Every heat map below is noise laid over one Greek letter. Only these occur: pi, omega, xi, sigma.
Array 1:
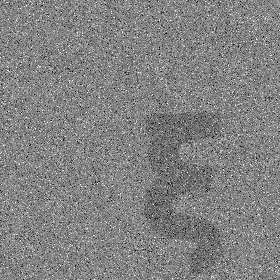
xi
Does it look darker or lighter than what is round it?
darker
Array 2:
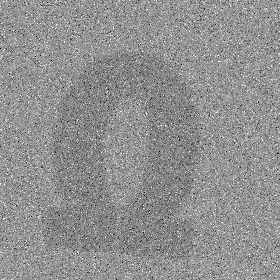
omega
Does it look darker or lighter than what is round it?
darker
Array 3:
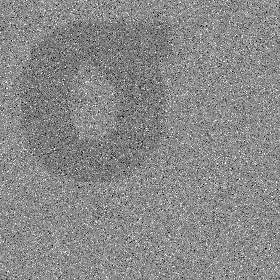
sigma
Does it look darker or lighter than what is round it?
darker
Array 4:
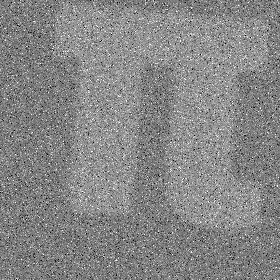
pi
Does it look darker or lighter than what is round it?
lighter
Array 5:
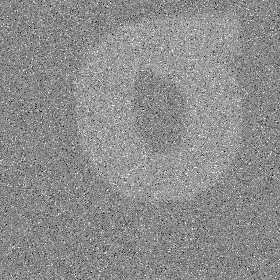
sigma
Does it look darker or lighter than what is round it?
lighter
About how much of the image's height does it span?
two thirds
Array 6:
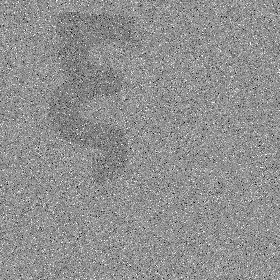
xi
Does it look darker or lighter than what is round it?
darker
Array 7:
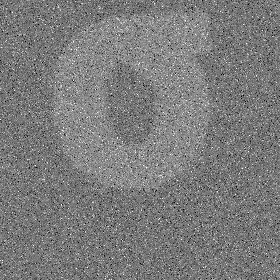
sigma
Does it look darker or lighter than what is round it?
lighter
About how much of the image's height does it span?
two thirds
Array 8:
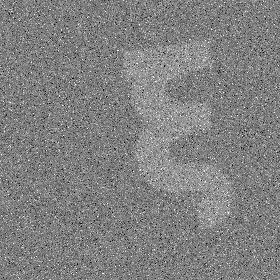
xi
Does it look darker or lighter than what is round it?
lighter
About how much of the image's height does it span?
two thirds
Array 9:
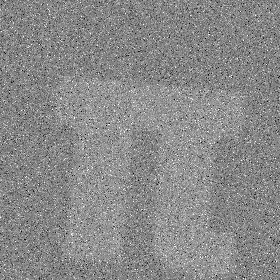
pi
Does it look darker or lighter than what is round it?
lighter
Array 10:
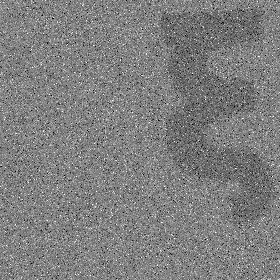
xi
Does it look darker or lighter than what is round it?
darker
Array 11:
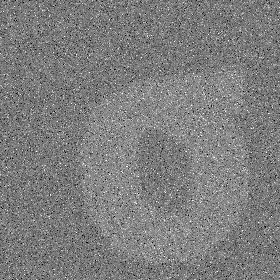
sigma
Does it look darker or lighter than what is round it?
lighter
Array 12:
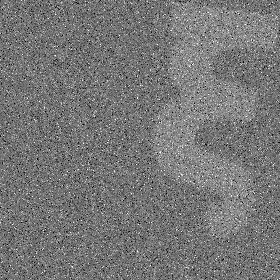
xi
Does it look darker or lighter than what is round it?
lighter
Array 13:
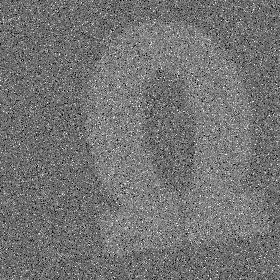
omega
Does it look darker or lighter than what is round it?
lighter
